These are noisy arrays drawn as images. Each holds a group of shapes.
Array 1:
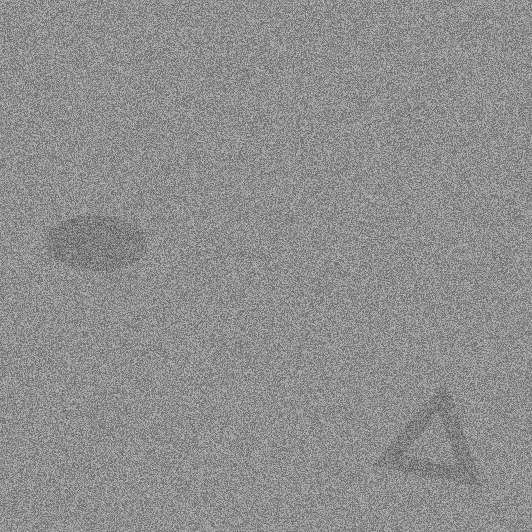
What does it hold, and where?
middle left: ellipse; bottom right: triangle frame
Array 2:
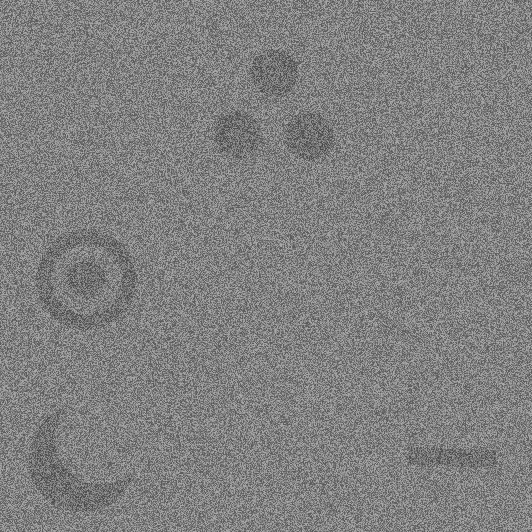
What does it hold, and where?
top middle: three dots; middle left: bullseye; bottom left: crescent; bottom right: bar
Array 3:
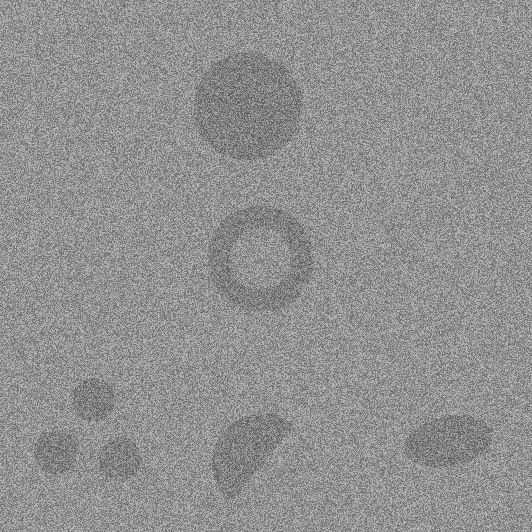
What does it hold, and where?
top middle: disc; centre: ring; bottom left: three dots; bottom middle: half disc; bottom right: ellipse
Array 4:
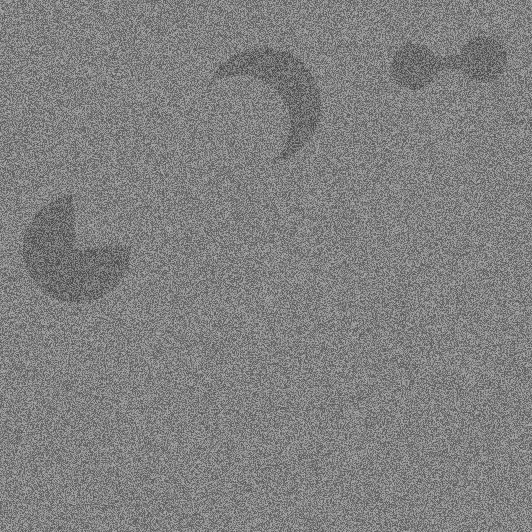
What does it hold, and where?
top middle: crescent; top right: dumbbell; middle left: disc with a wedge cut out
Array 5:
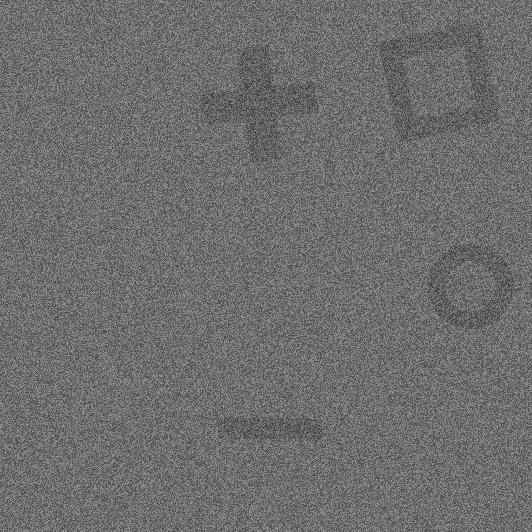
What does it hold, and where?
top middle: cross; top right: square frame; middle right: ring; bottom middle: bar
